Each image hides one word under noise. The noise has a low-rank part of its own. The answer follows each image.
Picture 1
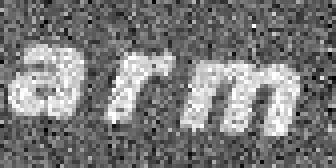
arm
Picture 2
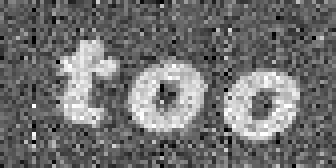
too
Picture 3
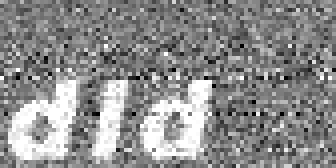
did
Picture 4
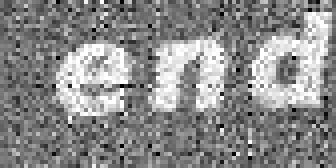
end
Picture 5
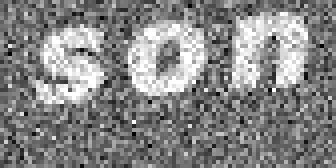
son
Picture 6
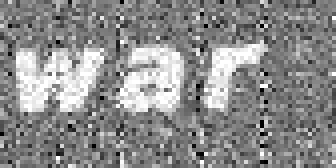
war
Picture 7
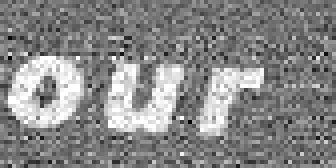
our
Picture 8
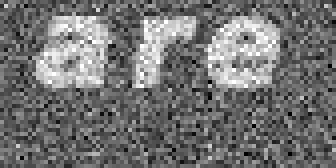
are
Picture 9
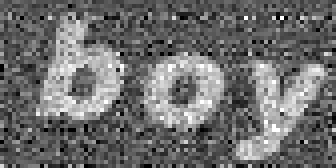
boy
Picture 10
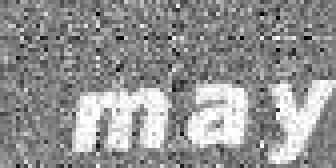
may
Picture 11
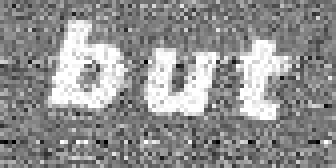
but
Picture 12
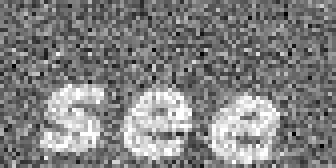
see
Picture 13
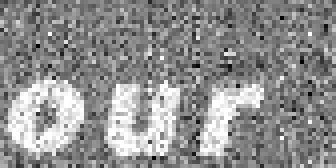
our
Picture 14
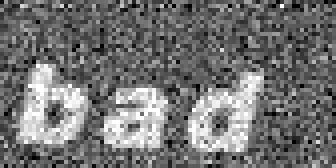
bad
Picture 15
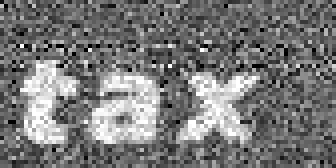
tax
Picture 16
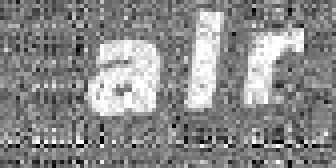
air
